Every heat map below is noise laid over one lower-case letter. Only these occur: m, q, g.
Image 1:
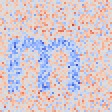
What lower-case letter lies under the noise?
m
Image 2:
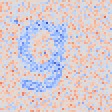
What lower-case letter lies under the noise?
g
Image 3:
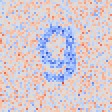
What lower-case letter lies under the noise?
g
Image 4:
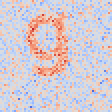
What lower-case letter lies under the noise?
g
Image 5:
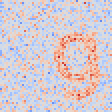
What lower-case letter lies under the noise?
g
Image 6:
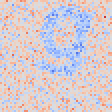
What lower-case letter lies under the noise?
g
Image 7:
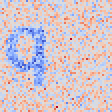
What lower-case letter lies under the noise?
q
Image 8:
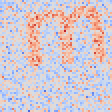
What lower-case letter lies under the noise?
m
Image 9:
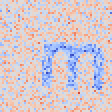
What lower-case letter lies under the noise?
m
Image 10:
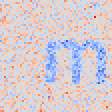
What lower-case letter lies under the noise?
m
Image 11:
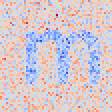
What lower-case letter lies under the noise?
m
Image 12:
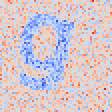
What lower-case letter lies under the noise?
g
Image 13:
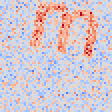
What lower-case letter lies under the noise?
m
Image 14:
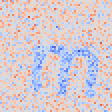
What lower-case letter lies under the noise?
m
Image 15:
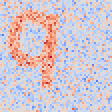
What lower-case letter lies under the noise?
q
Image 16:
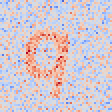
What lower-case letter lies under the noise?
q
